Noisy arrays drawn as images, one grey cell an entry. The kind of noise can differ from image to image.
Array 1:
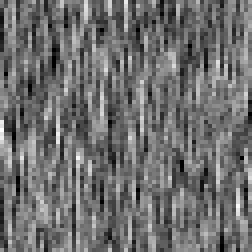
streaked along the columns
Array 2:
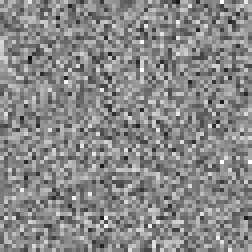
independent entries
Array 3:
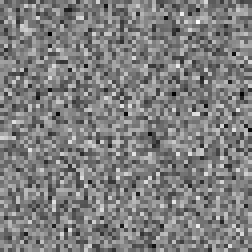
independent entries
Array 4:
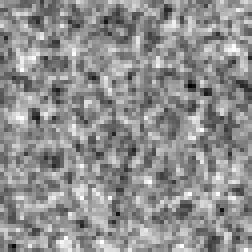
blotchy
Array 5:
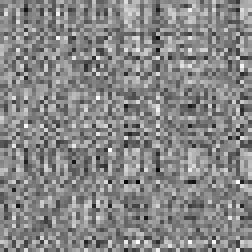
low rank plus noise
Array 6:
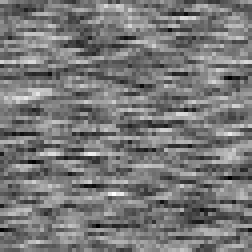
streaked along the rows
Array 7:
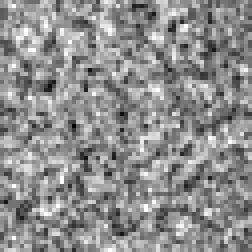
blotchy
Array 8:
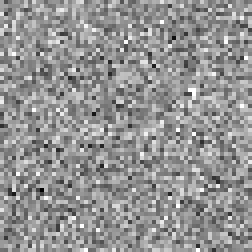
independent entries
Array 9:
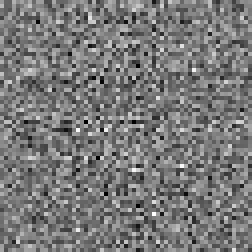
low rank plus noise
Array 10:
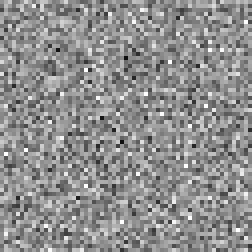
independent entries
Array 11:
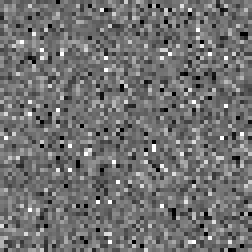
heavy tails
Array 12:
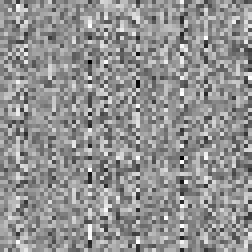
columns of uneven size
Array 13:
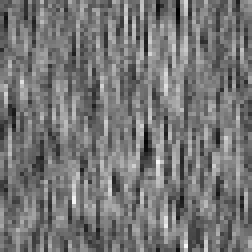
streaked along the columns
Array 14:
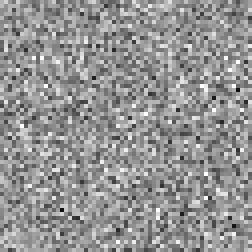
independent entries
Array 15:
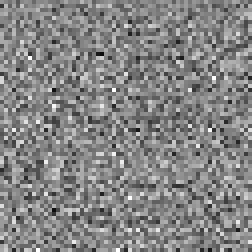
low rank plus noise
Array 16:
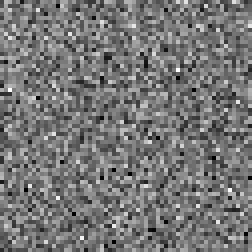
independent entries
